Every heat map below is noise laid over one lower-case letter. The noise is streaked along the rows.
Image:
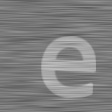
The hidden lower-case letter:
e
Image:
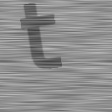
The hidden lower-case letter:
t
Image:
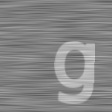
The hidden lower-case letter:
g
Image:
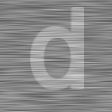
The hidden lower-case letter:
d
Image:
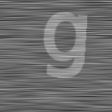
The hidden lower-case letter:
g
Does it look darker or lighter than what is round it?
lighter
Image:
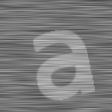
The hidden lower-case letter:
a
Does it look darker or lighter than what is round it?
lighter
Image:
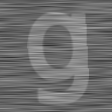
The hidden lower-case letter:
g
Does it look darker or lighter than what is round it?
lighter
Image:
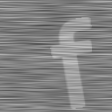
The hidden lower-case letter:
f
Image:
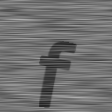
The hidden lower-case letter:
f
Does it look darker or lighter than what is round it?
darker
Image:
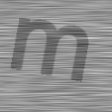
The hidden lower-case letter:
m
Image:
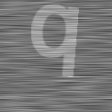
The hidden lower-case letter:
q
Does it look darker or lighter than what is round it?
lighter
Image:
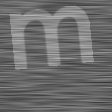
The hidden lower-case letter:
m
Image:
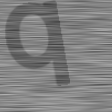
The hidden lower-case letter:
q
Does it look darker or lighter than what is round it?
darker
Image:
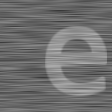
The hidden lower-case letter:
e
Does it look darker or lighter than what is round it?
lighter
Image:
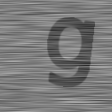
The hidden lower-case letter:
g
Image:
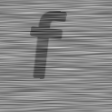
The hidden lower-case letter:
f
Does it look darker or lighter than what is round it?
darker
